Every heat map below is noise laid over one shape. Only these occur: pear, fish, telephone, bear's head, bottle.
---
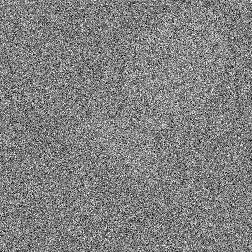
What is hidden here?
light fish
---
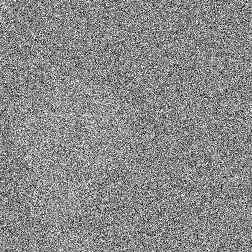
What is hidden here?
light pear
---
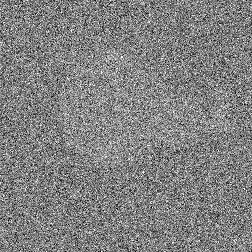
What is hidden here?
light pear
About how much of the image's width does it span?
two thirds
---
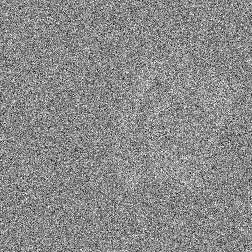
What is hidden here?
light telephone
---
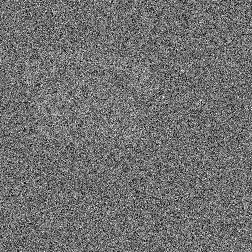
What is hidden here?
light telephone
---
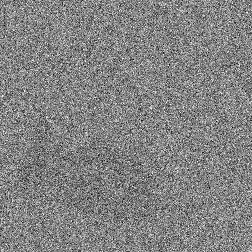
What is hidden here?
dark fish
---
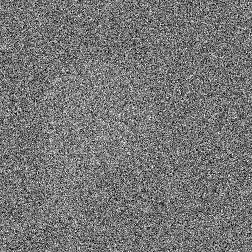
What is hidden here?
light pear
